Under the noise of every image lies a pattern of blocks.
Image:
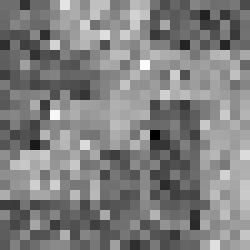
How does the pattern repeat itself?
no symmetry
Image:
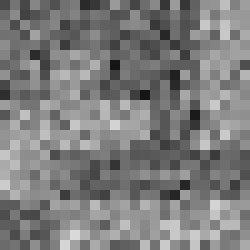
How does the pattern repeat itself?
no symmetry
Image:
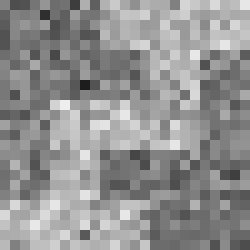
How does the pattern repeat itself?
the same after a half turn
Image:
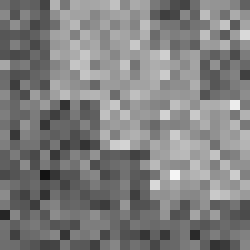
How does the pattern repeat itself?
mirrored about the diagonal from the bottom left
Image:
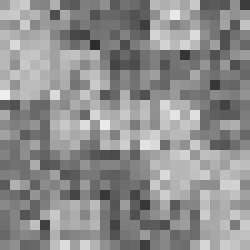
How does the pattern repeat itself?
the same after a half turn
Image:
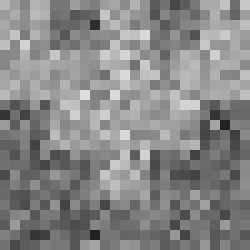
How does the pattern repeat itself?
left and right mirror each other
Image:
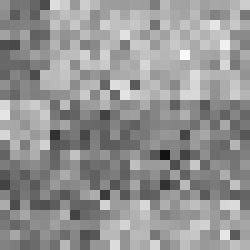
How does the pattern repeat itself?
no symmetry
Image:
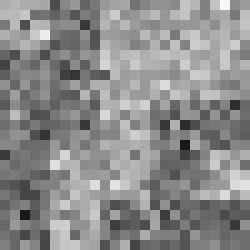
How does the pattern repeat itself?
no symmetry
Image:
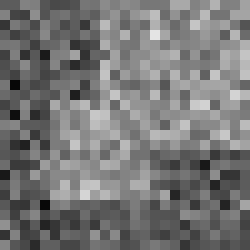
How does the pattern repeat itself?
mirrored about the diagonal from the bottom left
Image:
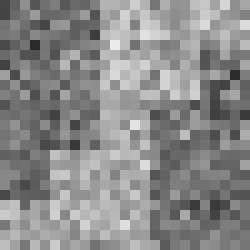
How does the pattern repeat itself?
the same after a half turn
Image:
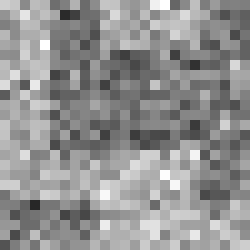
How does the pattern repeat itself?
no symmetry
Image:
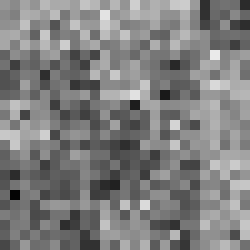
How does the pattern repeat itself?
mirrored about the diagonal from the bottom left
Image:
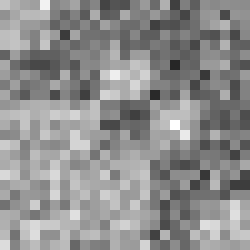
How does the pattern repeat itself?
mirrored about the diagonal from the bottom left
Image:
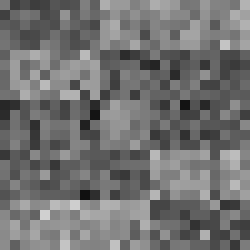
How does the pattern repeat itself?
the same after a half turn
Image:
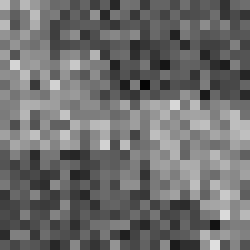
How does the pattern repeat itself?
the same after a half turn
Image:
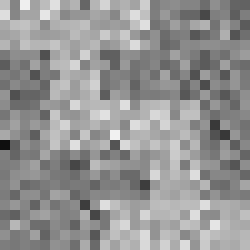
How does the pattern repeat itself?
the same after a half turn
